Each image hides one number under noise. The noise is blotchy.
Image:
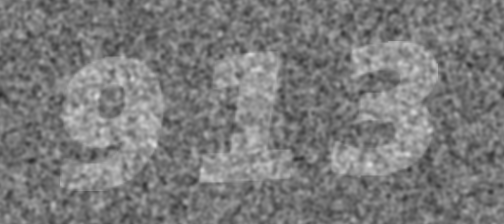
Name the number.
913
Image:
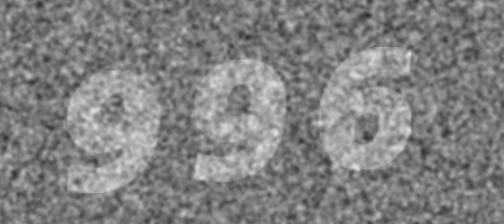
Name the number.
996
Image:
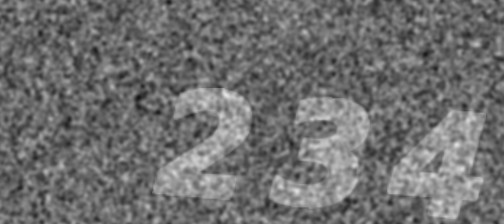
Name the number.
234
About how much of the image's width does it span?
two thirds
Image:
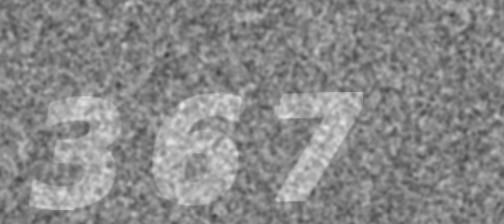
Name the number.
367
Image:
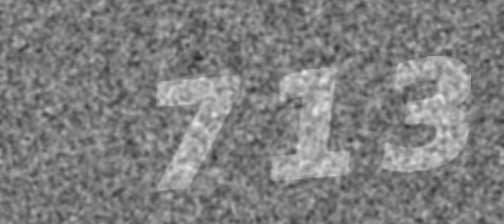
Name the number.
713
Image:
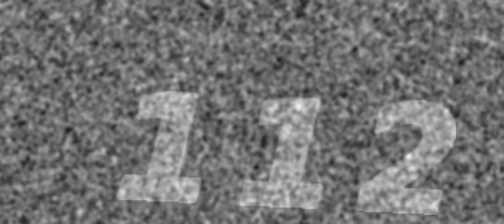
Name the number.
112
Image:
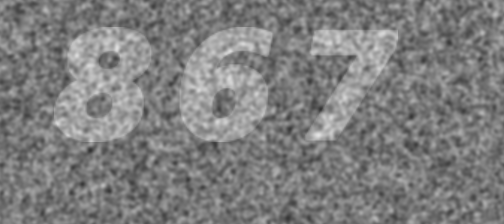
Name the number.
867
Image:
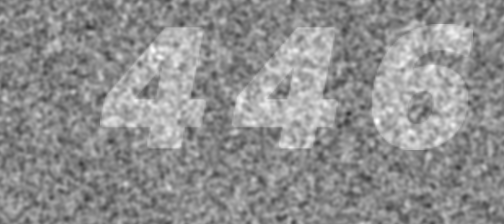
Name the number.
446
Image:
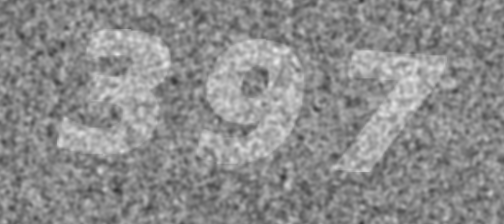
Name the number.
397
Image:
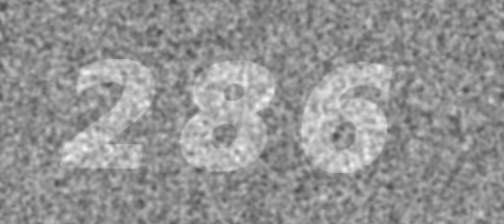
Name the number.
286
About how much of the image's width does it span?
two thirds
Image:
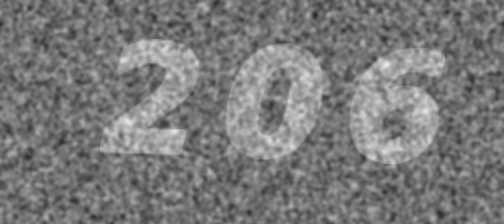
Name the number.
206
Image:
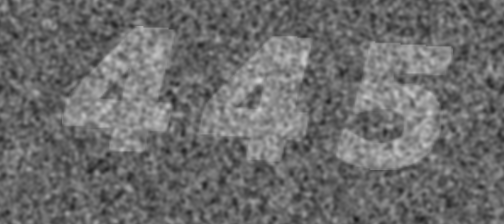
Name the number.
445
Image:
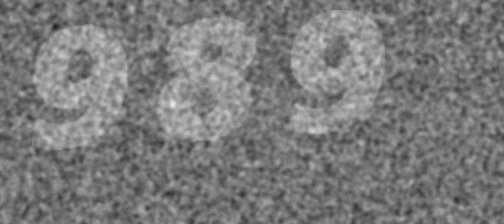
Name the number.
989
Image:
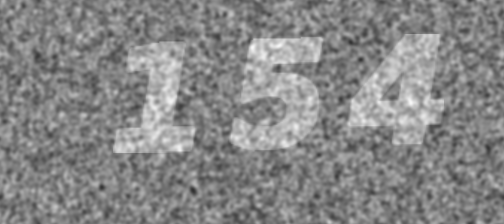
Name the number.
154
